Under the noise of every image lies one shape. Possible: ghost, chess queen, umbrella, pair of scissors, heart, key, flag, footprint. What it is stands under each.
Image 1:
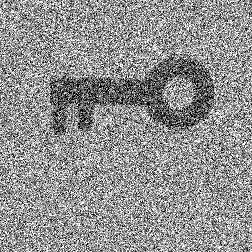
dark key
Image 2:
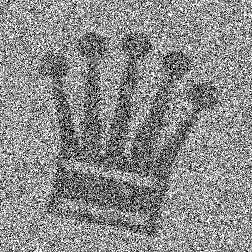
dark chess queen
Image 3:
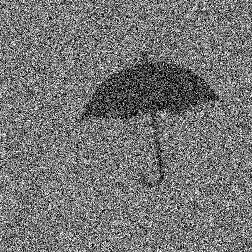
dark umbrella
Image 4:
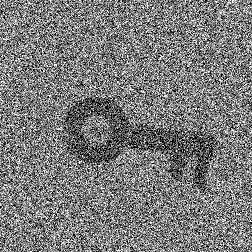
dark key
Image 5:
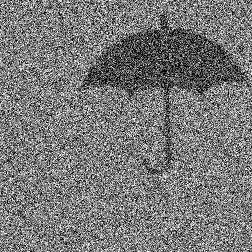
dark umbrella
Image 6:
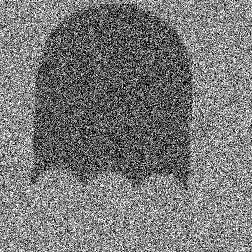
dark ghost
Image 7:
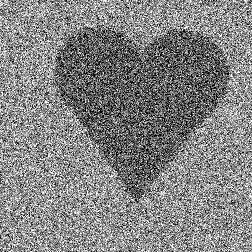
dark heart
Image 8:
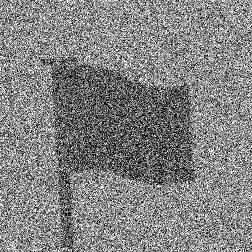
dark flag
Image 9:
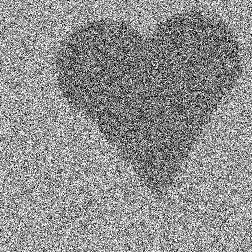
dark heart
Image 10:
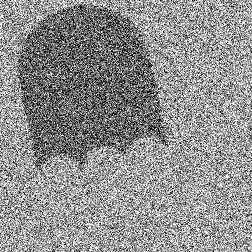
dark ghost
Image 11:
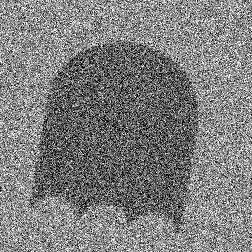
dark ghost
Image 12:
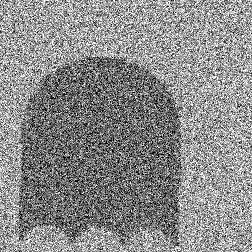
dark ghost
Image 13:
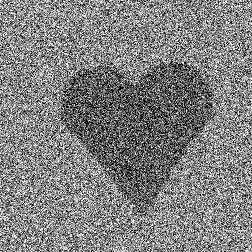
dark heart
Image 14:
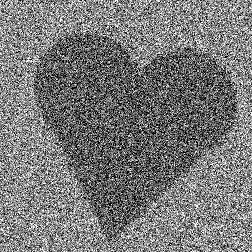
dark heart
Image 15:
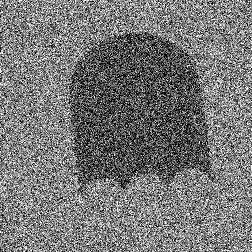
dark ghost
